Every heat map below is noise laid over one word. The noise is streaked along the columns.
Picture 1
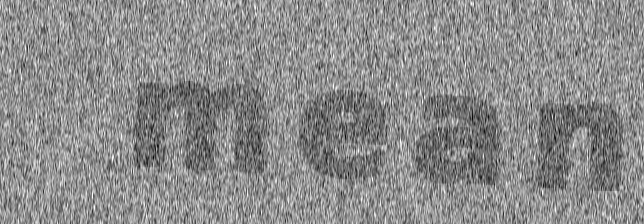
mean
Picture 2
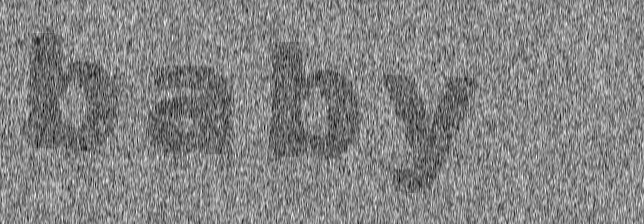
baby
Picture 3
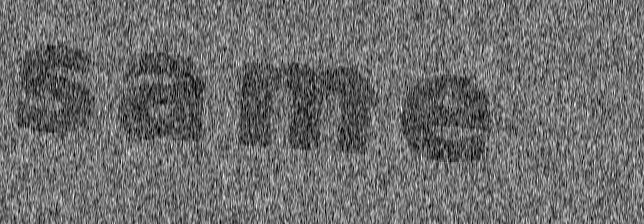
same
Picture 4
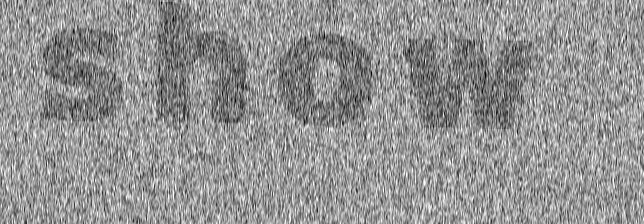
show
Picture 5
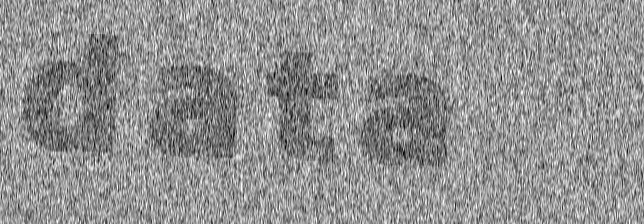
data
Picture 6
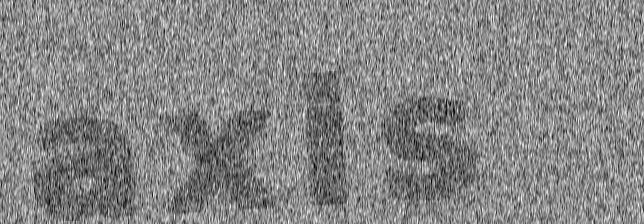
axis
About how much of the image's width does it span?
two thirds
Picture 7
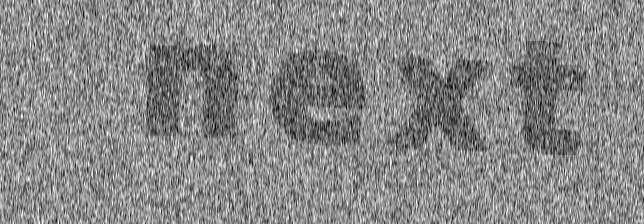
next
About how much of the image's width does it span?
two thirds
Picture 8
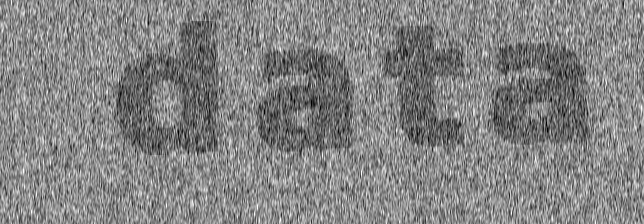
data
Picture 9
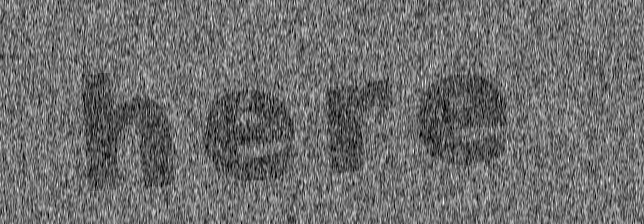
here
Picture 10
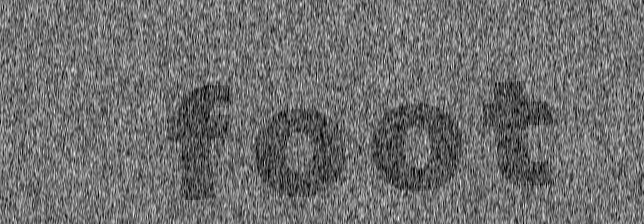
foot
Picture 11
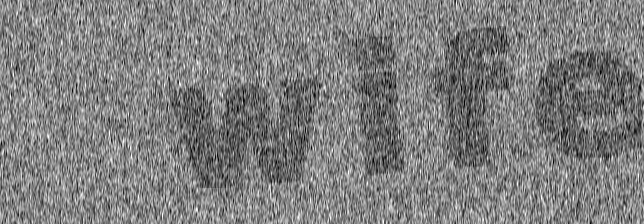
wife
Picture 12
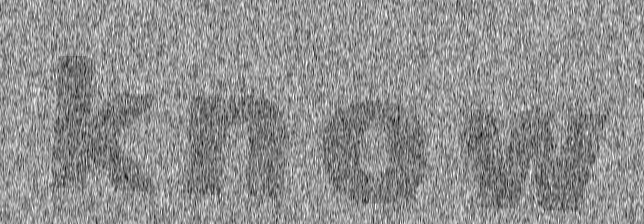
know
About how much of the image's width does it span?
nearly all
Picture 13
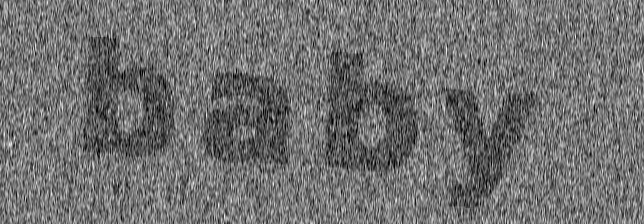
baby
